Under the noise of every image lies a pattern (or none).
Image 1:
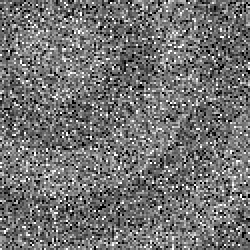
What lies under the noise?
rings round one point
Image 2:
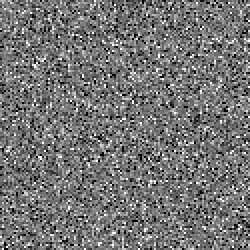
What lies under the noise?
only noise
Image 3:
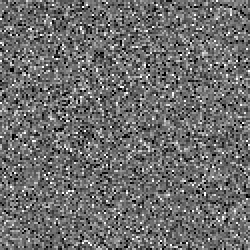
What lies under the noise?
only noise
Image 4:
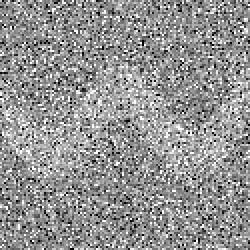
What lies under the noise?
a wavy band
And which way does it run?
left to right
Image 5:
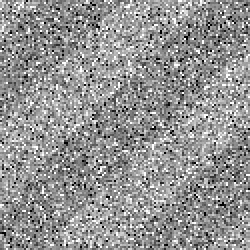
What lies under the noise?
diagonal stripes
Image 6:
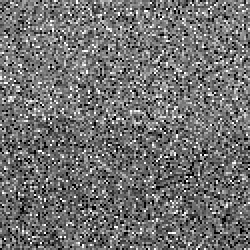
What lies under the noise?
a sharp edge
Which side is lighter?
top
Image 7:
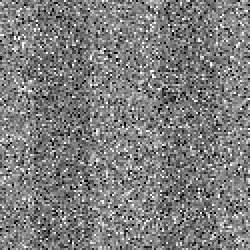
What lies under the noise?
vertical stripes
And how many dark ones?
2
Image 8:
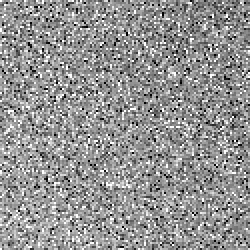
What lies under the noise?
a smooth slope
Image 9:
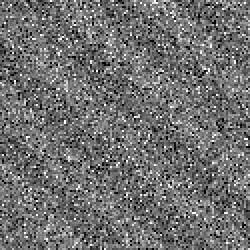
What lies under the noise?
diagonal stripes
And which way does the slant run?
top left to bottom right
